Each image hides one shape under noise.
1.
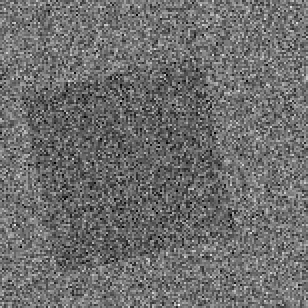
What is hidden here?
dark square
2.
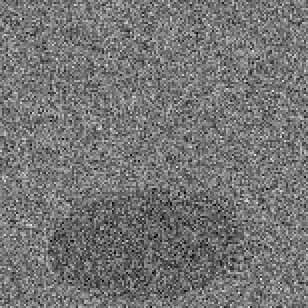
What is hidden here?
dark ellipse
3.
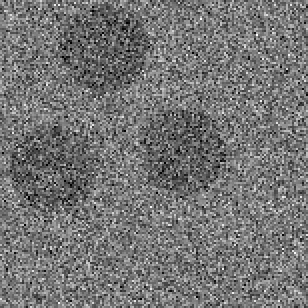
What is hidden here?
dark three dots
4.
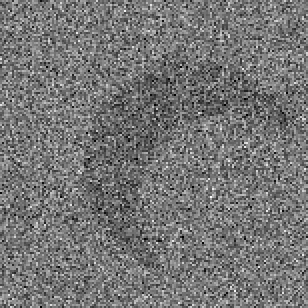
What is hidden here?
dark crescent
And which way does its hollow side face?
down and right
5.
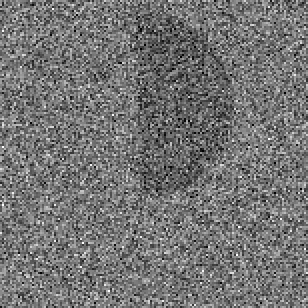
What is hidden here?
dark half disc
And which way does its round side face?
right
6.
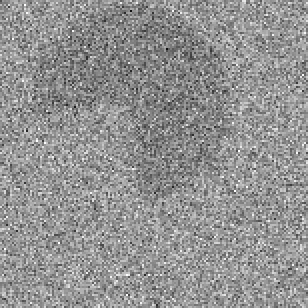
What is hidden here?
dark disc with a wedge cut out
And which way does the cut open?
down and left
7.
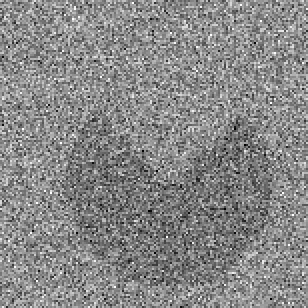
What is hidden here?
dark disc with a wedge cut out
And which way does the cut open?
up
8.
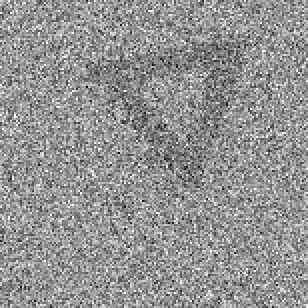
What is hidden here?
dark triangle frame
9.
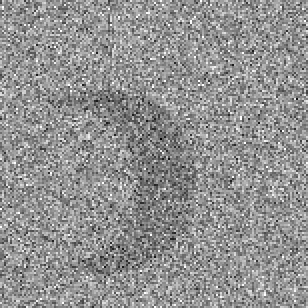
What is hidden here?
dark crescent
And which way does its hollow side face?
left
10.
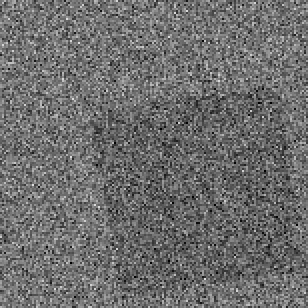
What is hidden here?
dark square
